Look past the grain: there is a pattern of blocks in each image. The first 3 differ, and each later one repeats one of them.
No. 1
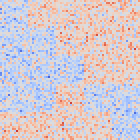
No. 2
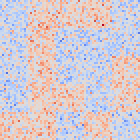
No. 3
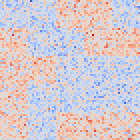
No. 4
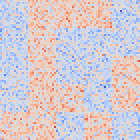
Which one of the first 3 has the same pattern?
2
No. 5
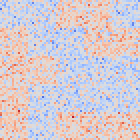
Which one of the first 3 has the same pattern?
3
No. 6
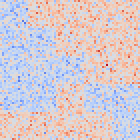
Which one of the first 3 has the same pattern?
1
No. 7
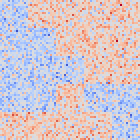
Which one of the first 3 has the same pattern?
1
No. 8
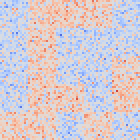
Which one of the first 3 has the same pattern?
2
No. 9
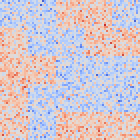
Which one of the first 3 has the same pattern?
3
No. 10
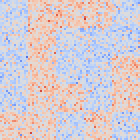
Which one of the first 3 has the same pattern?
2
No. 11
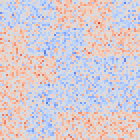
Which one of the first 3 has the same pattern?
3
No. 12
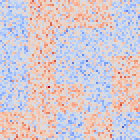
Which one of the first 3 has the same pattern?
2
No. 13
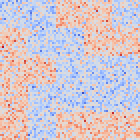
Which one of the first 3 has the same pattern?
3
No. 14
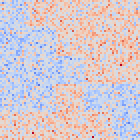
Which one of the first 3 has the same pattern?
1
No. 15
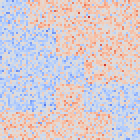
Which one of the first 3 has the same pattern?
1
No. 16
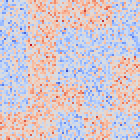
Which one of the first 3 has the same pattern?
2
